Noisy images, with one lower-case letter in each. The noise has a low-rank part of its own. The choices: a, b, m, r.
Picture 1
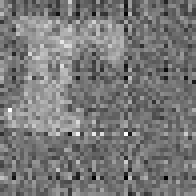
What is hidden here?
light r
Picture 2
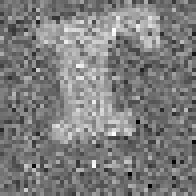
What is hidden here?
light r
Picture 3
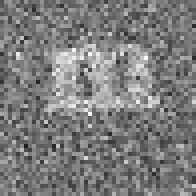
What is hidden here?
light m
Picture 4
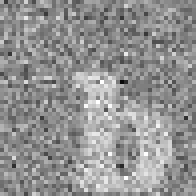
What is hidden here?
light b
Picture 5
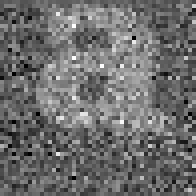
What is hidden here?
light a
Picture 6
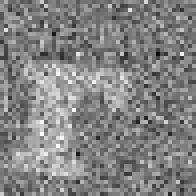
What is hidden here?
light r
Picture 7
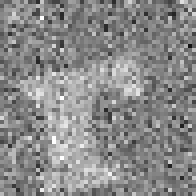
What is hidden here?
light r
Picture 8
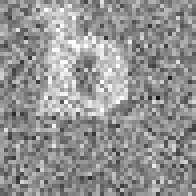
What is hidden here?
light b
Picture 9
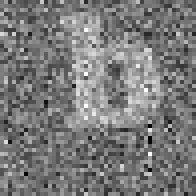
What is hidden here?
light b
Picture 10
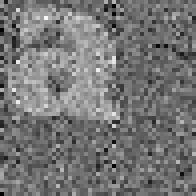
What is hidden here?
light a
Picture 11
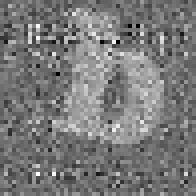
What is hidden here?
light b
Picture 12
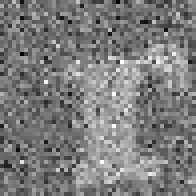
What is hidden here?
light r
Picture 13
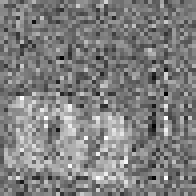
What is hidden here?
light m
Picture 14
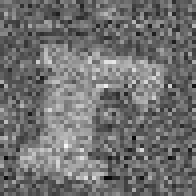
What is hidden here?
light r
